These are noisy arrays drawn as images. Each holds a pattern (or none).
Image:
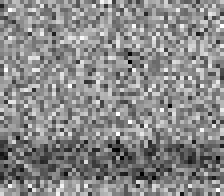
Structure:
one band of rows
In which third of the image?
bottom
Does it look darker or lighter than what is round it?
darker
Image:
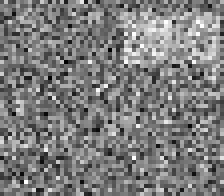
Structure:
one block
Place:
top right
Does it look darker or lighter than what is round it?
lighter
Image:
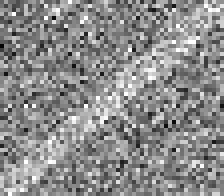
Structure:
a diagonal band
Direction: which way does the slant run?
bottom left to top right
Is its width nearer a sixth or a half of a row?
a sixth
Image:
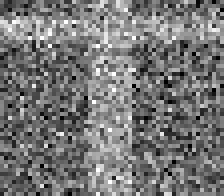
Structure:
bands of rows crossing bands of columns
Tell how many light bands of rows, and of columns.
1 and 1
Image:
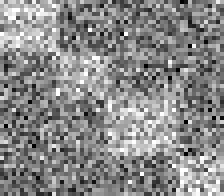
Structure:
blocks along the diagonal
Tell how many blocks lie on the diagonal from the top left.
4
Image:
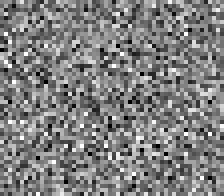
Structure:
only noise
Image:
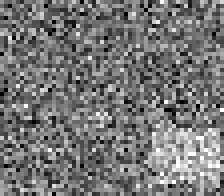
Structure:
one block
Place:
bottom right
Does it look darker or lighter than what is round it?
lighter
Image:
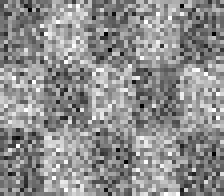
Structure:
a checkerboard
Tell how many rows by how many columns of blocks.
3 by 5
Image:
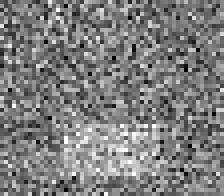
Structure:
one block
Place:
bottom middle
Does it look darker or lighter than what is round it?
lighter
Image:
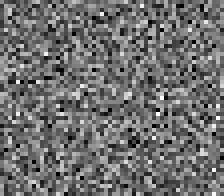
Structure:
only noise
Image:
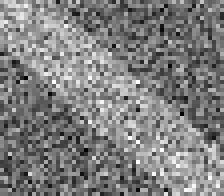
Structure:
a diagonal band
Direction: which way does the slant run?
top left to bottom right
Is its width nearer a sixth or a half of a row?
a half
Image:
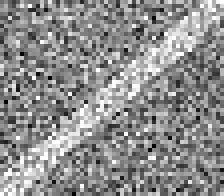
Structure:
a diagonal band
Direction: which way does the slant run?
bottom left to top right
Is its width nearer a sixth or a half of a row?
a sixth
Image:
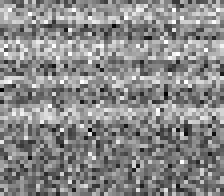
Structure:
bands of rows
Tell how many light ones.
4
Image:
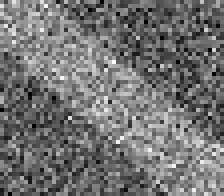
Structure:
a diagonal band
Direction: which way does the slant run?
top left to bottom right
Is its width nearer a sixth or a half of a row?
a half
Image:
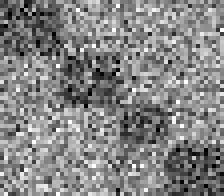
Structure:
blocks along the diagonal
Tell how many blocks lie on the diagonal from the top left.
4
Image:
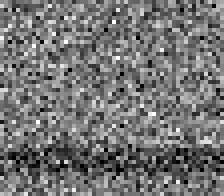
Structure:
one band of rows
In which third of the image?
bottom
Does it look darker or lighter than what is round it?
darker
